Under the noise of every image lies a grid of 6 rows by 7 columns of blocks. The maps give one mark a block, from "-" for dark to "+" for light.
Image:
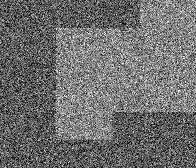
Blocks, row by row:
- - - - - + +
- - + + + + +
- - + + + + +
- - + + + + +
- - + + - - -
- - - - - - -
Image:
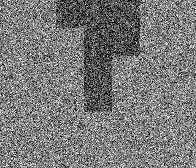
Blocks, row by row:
+ + - - - + +
+ + + - - + +
+ + + - + + +
+ + + - + + +
+ + + + + + +
+ + + + + + +
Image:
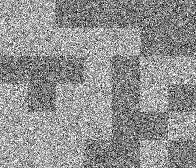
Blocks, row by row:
+ + - - - - -
+ + + + + - -
- - - + - + +
+ - + + - + -
+ + + + - - +
+ + + - - + -
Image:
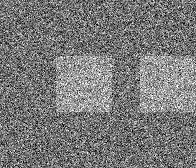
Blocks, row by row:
- - - - - - -
- - - - - - -
- - + + - + +
- - + + - + +
- - - - - - -
- - - - - - -
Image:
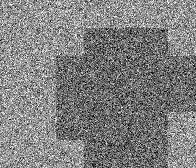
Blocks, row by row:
+ + + + + + +
+ + + - - - +
+ + - - - - -
+ + - - - - -
+ + - - - - +
+ + + - - - +
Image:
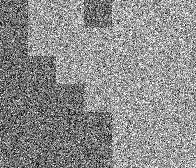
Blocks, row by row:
- + + - + + +
- + + + + + +
- - + + + + +
- - - + + + +
- - - - + + +
- - - - + + +
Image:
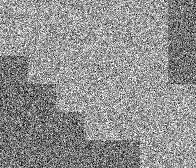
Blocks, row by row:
+ + + + + + -
+ + + + + + -
- + + + + + -
- - + + + + +
- - - + + + +
- - - - - + +
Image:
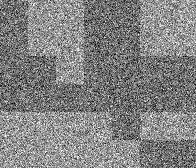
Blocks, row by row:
- + + - - + +
- + + - - + +
- - + - - - -
- - - - - - -
+ + + + - + +
+ + + + + - -
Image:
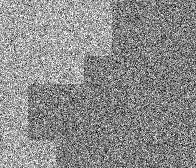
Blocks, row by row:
+ + + + - - -
+ + + + - - -
+ + + - - - -
+ - - - - - -
+ - - - - - -
+ + - - - - -
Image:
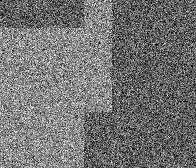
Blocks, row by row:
- - - + - - -
+ + + + - - -
+ + + + - - -
+ + + + - - -
+ + + - - - -
+ + + - - - -
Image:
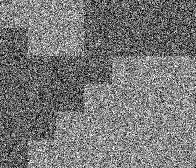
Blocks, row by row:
+ + + - - - -
- + + - - - -
- - - - + + +
- - - + + + +
- - + + + + +
- + + + + + +
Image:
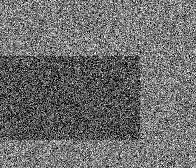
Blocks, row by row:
+ + + + + + +
+ + + + + + +
- - - - - + +
- - - - - + +
- - - - - + +
+ + + + + + +
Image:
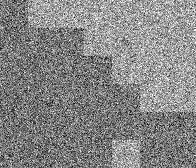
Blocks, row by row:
- + + + + + +
- - - + + + +
- - - - + + +
- - - - - + +
- - - - - - -
- - - - + - -
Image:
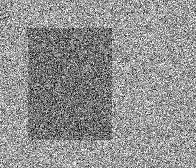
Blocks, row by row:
+ + + + + + +
+ - - - + + +
+ - - - + + +
+ - - - + + +
+ - - - + + +
+ + + + + + +
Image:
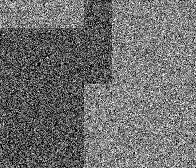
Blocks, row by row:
+ + + - + + +
- - - - + + +
- - - - + + +
- - - + + + +
- - - + + + +
- - - + + + +
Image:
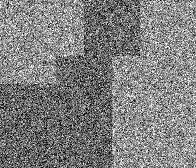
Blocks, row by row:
+ + + - - + +
+ + + - - + +
+ + - - + + +
- - - - + + +
- - - - + + +
- - - - + + +
